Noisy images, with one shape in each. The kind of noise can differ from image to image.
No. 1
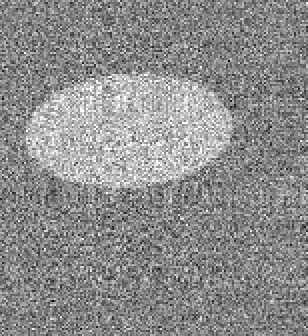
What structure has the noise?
low rank plus noise
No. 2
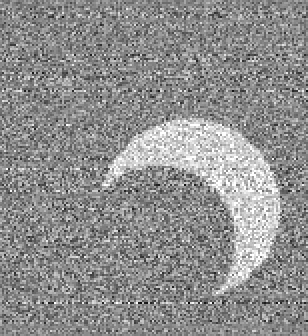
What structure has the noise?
rows of uneven size
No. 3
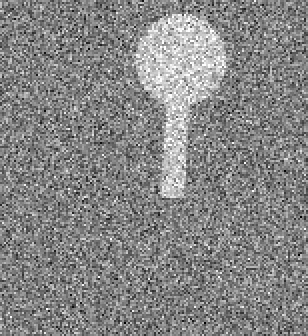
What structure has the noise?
independent entries
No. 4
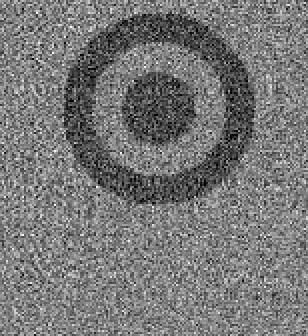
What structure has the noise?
low rank plus noise
